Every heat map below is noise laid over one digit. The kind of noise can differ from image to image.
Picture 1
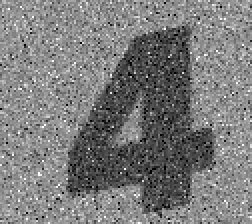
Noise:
heavy tails
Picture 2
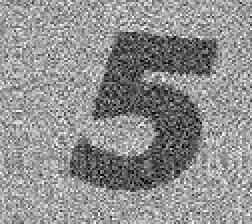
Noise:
low rank plus noise
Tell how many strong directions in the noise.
two
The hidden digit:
5
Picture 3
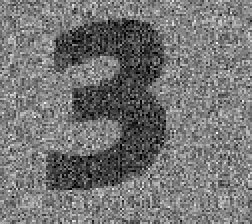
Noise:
low rank plus noise
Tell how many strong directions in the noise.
one
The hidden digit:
3
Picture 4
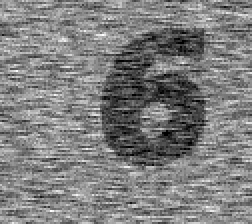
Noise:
streaked along the rows
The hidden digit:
6
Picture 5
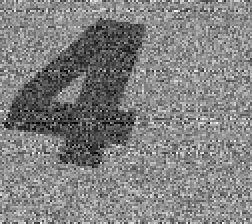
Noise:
rows of uneven size
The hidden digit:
4
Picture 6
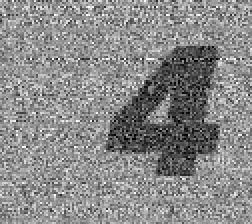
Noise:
rows of uneven size
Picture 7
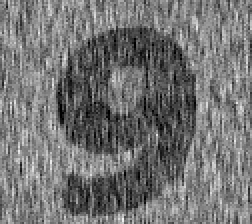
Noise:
streaked along the columns
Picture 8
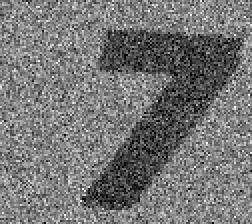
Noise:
independent entries
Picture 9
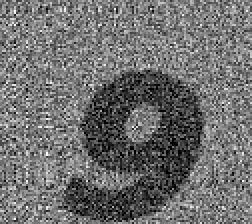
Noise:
low rank plus noise
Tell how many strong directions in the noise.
one
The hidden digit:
9
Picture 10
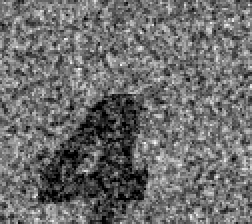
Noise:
blotchy
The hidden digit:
4
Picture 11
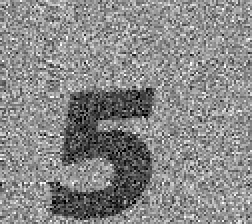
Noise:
low rank plus noise
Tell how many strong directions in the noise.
two
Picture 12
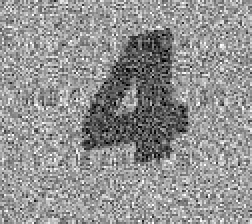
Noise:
low rank plus noise
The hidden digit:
4
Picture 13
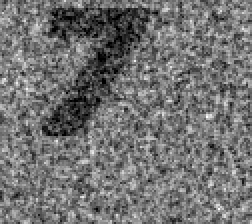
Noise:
blotchy
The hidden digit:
7
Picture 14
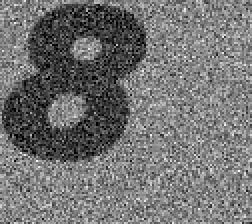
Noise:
low rank plus noise
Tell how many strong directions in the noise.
five to eight
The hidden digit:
8
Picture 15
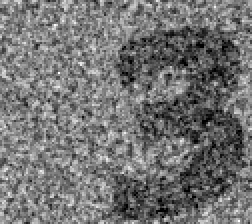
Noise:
blotchy
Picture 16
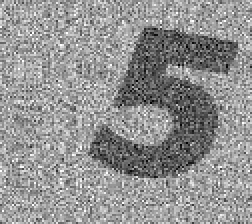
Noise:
low rank plus noise
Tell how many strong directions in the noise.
two
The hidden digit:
5
